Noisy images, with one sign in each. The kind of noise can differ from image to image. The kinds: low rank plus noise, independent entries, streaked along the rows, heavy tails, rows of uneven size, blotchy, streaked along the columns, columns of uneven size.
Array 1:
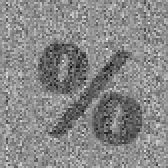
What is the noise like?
columns of uneven size
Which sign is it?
percent sign
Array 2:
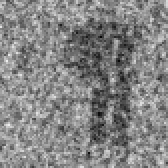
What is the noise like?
blotchy
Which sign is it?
pilcrow
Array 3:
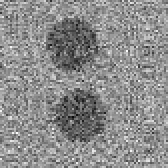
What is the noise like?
low rank plus noise
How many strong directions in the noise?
one
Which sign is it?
colon
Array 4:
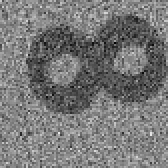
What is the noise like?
low rank plus noise
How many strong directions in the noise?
five to eight
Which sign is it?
infinity sign
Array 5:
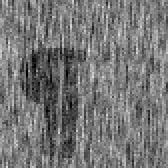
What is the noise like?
streaked along the columns
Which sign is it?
pilcrow
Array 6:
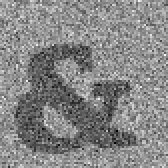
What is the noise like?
independent entries
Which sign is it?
ampersand
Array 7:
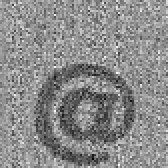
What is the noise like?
columns of uneven size
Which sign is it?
at sign
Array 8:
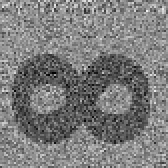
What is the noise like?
low rank plus noise
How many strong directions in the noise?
three or four
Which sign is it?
infinity sign
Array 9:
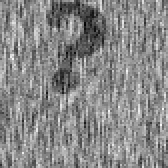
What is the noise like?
streaked along the columns
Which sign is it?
question mark
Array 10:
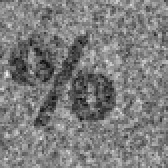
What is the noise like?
blotchy
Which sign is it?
percent sign
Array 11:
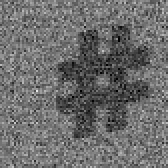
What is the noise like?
low rank plus noise
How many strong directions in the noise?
one
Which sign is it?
hash sign
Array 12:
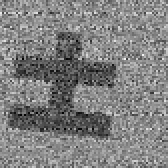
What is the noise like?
rows of uneven size
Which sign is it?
plus-minus sign
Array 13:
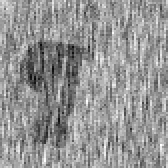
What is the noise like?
streaked along the columns
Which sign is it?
pilcrow
